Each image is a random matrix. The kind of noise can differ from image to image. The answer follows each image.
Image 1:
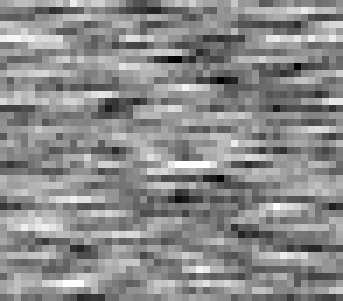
streaked along the rows
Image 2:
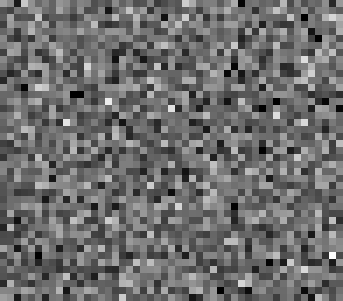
independent entries
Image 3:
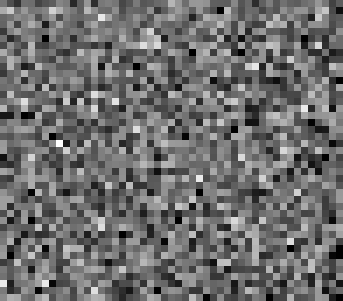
independent entries
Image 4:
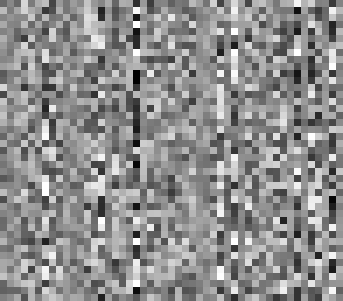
columns of uneven size
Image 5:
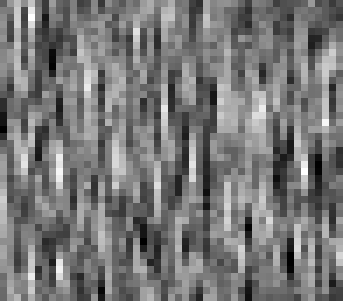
streaked along the columns
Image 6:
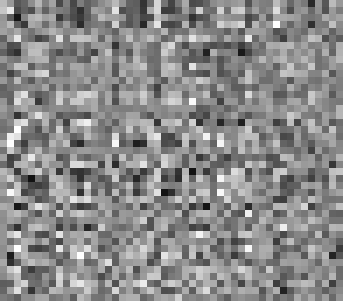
low rank plus noise
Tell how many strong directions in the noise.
two
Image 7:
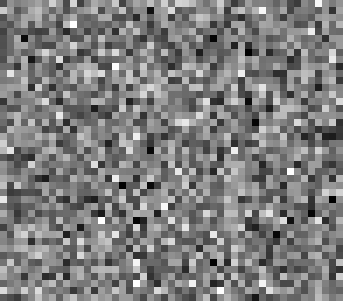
independent entries
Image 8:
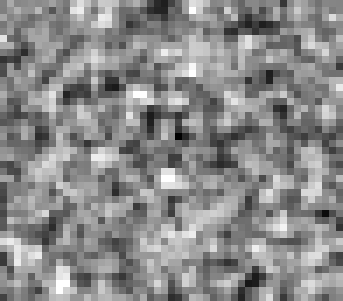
blotchy
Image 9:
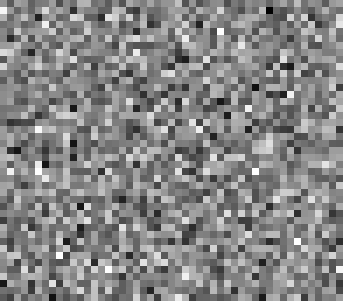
independent entries
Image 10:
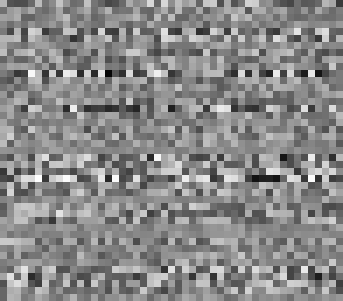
rows of uneven size
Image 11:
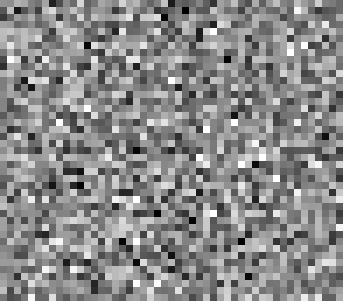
independent entries
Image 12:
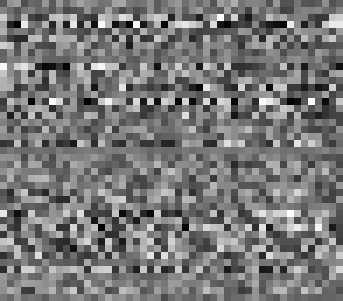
rows of uneven size
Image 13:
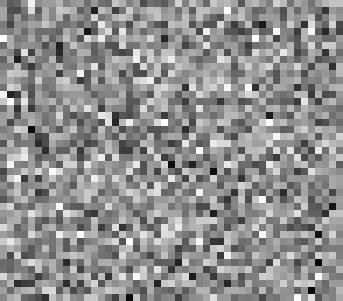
independent entries
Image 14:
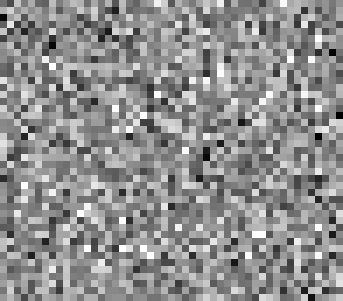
independent entries
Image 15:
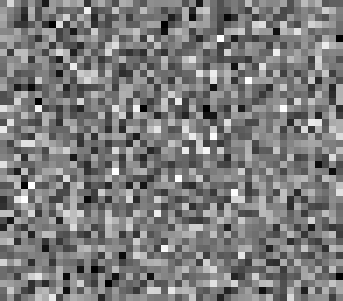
independent entries
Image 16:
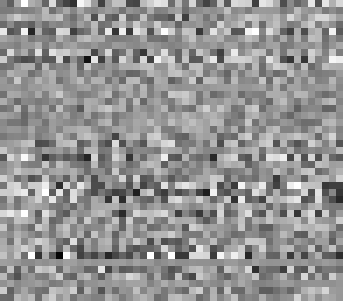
rows of uneven size
